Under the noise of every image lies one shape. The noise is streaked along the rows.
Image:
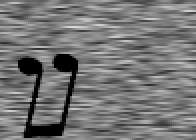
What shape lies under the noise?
pair of musical notes
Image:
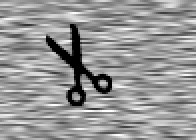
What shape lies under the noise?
pair of scissors
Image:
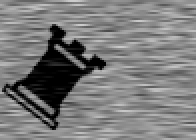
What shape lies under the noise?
chess rook
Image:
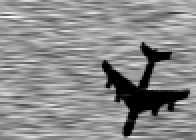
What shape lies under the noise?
airplane
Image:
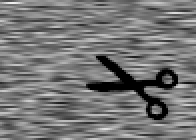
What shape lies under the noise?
pair of scissors
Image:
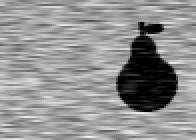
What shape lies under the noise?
pear
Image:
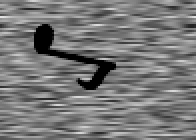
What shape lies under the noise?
musical note
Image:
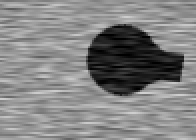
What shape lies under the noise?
light bulb
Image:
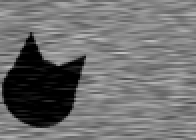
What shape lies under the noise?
cat's head
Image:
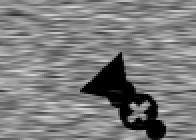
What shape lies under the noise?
chess bishop
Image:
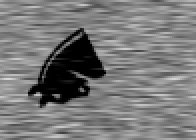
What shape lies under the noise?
chess knight
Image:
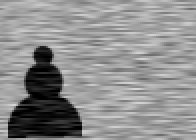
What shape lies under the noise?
chess pawn
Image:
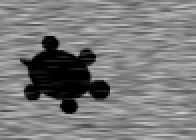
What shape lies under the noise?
turtle
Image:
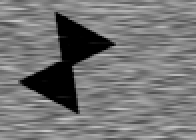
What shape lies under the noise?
bow tie
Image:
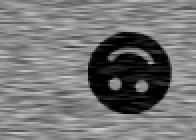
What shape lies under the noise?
smiling face
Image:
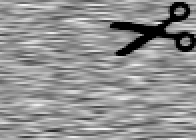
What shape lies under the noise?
pair of scissors
